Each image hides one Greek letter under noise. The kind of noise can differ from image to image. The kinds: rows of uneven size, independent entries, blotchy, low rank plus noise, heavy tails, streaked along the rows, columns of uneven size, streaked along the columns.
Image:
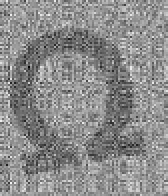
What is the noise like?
low rank plus noise
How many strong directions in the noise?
two
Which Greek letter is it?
omega
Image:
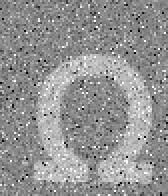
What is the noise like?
heavy tails
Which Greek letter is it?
omega
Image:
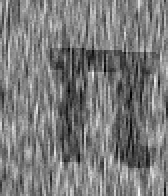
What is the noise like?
streaked along the columns
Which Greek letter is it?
pi
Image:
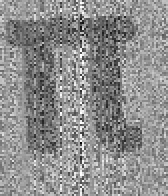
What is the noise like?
columns of uneven size
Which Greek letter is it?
pi
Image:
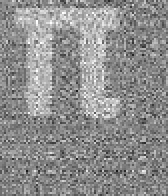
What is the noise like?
low rank plus noise
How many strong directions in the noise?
three or four
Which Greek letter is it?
pi
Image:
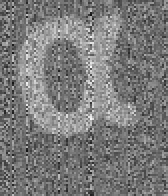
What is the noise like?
columns of uneven size
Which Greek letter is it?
alpha
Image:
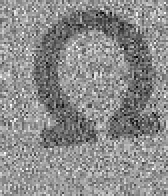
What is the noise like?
low rank plus noise
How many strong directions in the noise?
five to eight
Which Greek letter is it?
omega
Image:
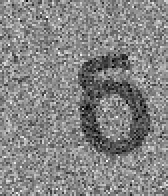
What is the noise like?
independent entries
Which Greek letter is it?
delta
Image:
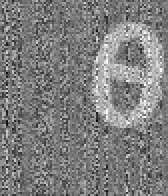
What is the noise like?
columns of uneven size
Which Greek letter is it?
theta
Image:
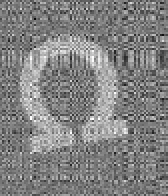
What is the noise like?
low rank plus noise
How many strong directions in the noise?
one
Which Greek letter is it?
omega
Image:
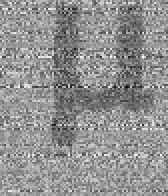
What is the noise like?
rows of uneven size
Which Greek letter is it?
mu
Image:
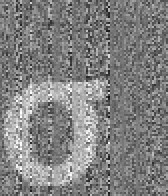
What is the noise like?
columns of uneven size
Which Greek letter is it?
sigma
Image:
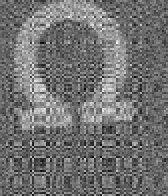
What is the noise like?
low rank plus noise
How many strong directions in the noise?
one
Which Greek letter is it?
omega
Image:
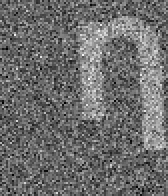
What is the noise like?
independent entries
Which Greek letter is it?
eta
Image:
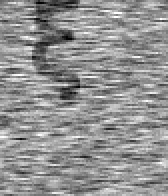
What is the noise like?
streaked along the rows
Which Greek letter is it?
xi
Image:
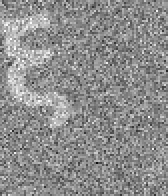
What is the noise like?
independent entries
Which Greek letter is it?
xi
